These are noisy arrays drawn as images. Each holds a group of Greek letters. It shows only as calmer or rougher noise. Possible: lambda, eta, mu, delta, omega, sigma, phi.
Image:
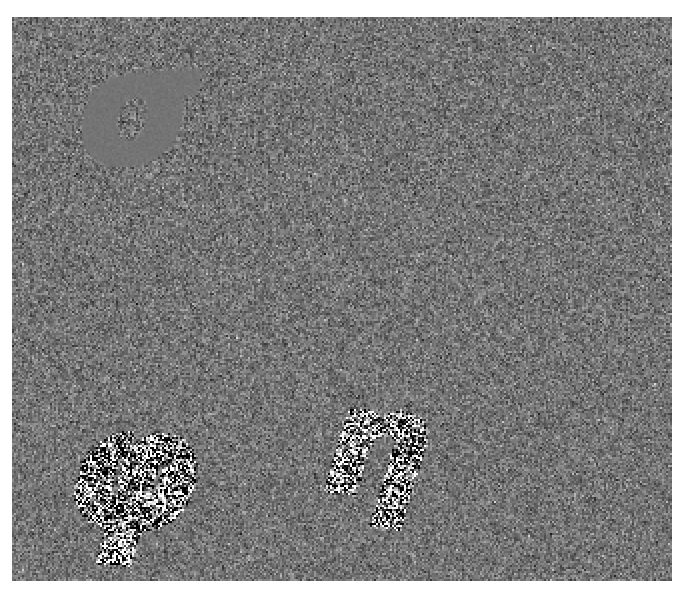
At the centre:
nothing
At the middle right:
nothing
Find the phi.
bottom left
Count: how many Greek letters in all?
3
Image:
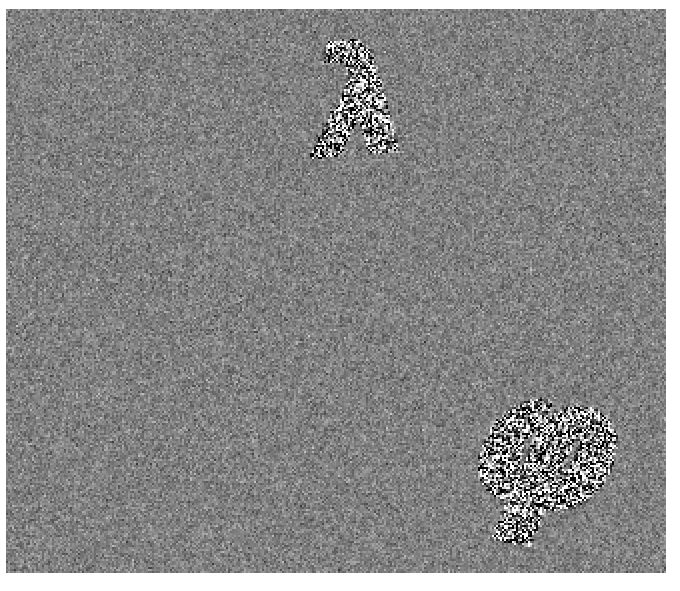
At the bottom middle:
nothing
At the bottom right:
phi
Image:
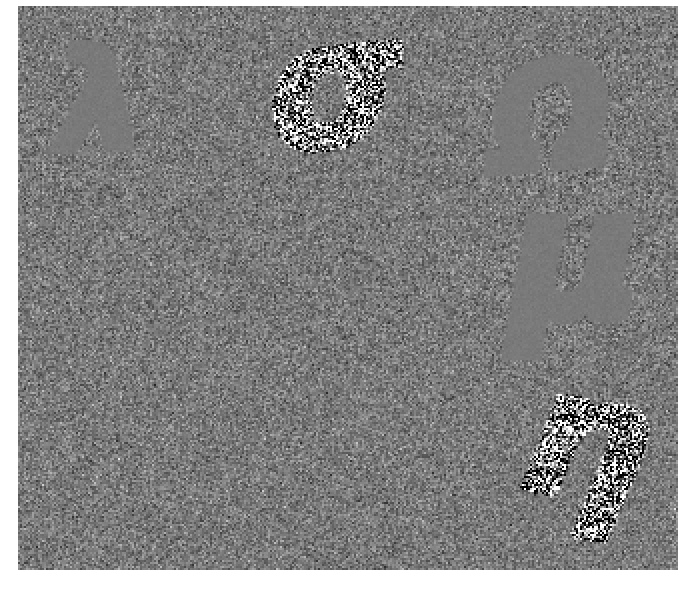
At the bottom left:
nothing
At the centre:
nothing
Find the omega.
top right
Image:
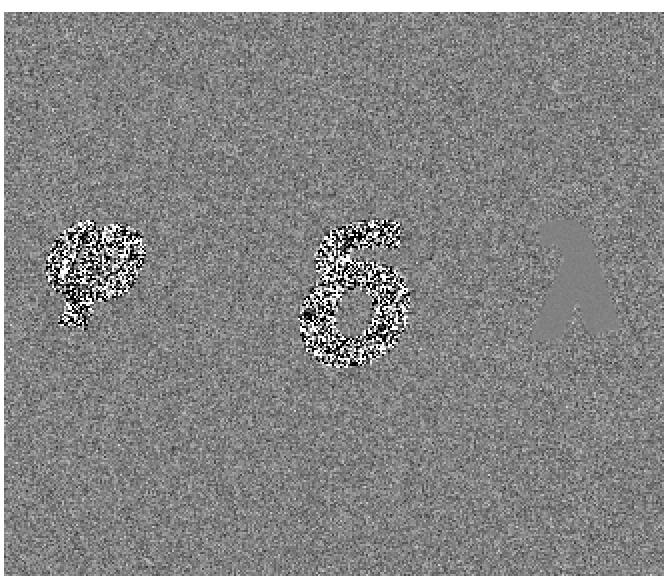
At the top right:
nothing
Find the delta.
centre
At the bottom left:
nothing
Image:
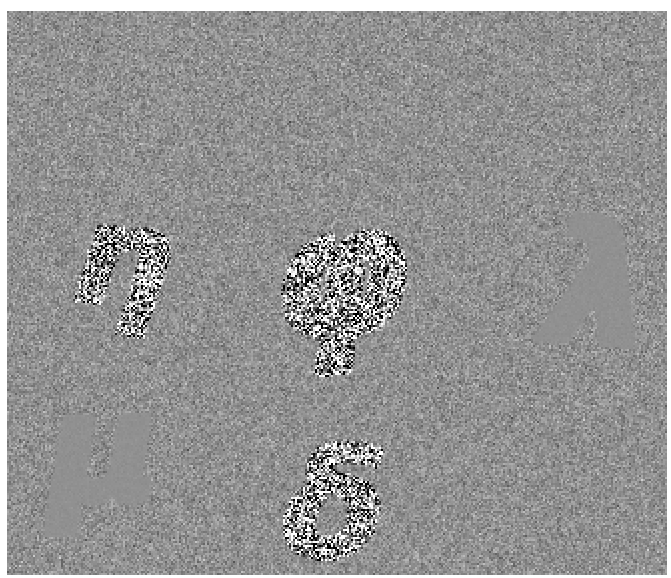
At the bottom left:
mu
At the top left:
nothing
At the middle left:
eta
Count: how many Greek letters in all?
5
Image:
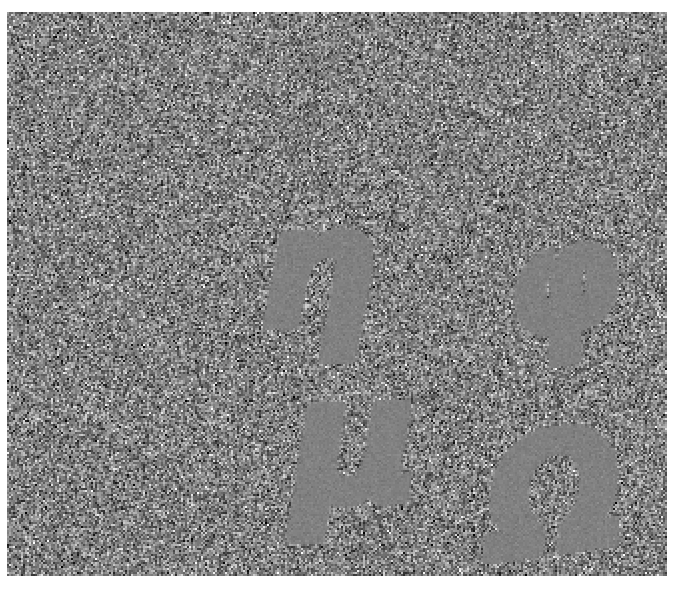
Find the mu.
bottom middle
